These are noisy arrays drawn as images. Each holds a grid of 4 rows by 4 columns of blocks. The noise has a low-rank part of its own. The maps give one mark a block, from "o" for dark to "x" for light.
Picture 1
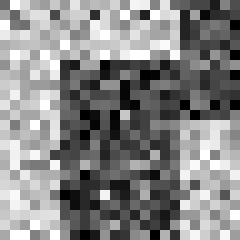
x x x o
x o o o
x o o x
x o o x
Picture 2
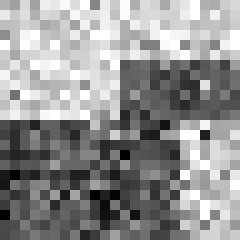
x x x x
x x o o
o o o x
o o o x
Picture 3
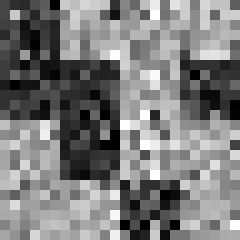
o x x x
o o x o
x o x x
x x o x
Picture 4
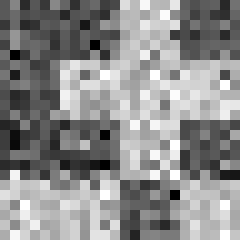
o o x o
o x x x
o o x o
x x o x
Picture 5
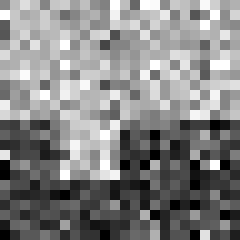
x x x x
x x x x
o x o o
o o o o
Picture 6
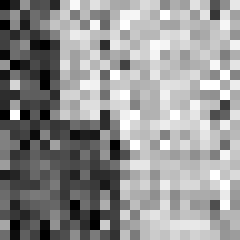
o x x x
o x x x
o o x x
o o x x
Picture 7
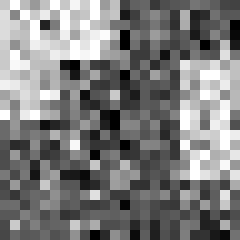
x x o o
x o o x
o o o x
o o o o
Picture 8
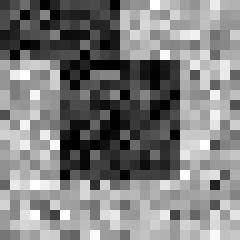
o o x x
x o o x
x o o x
x x x x
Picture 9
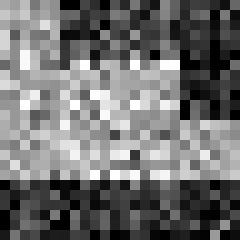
x o o o
x x x o
x x x x
o o o o
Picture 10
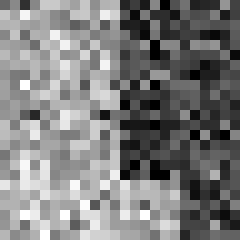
x x o o
x x o o
x x o o
x x x o
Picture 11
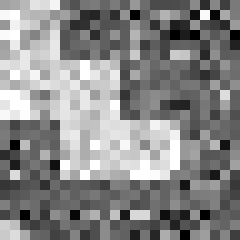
x o o o
x x o o
o x x o
o o o o
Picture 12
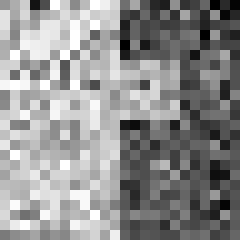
x x o o
x x x o
x x o o
x x o o
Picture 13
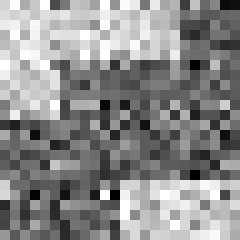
x x x o
x o o o
o o o o
o o x x
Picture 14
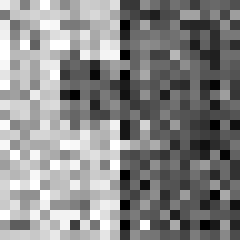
x x o o
x o o o
x x o o
x x o o
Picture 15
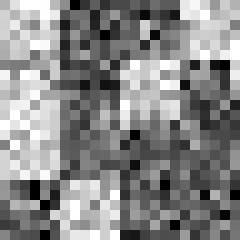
x o o x
x o x o
x o o o
o x o o
